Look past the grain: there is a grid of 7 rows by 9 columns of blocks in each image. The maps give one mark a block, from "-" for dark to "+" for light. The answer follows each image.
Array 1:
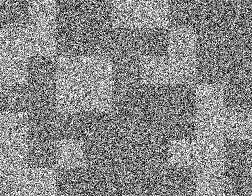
-+--++---
++----+--
+-++-++--
--++---+-
+------++
+-+---++-
++-----+-
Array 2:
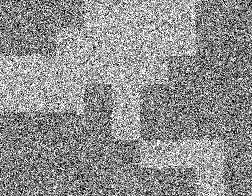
---++++--
--+++++--
++++++---
+++-+----
----+----
-----+++-
-------+-
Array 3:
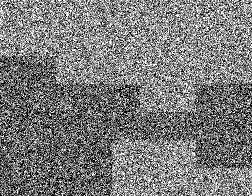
+++++++++
+++++++++
--+++++++
-----++--
---------
----+++--
----+++++
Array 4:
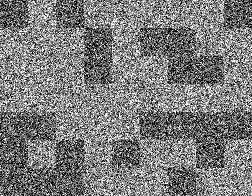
-+-+++++-
+++-+--++
+++-++--+
+++++++++
--+++----
-+-+-++-+
---+++-++
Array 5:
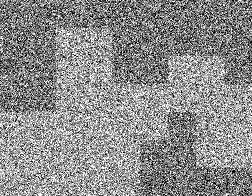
---------
--++-----
--++--++-
--+++++++
++++++-++
+++++--++
+++++----
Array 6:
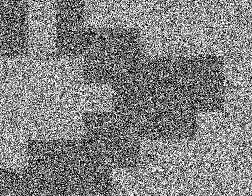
-+-++++++
-+---++++
+++-----+
++++----+
+++----++
+----++++
----+++++
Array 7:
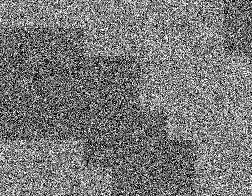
++++++++-
---+++++-
-----++++
-----++++
------+++
+++----++
++++---++
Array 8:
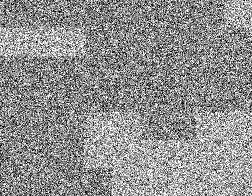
--------+
+++------
---------
---------
---++--++
---++++++
----+++++
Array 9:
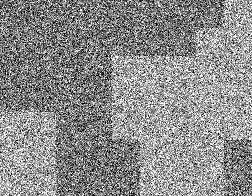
--------+
-------++
----+++++
----+++++
++--+++++
++---+++-
++---+++-
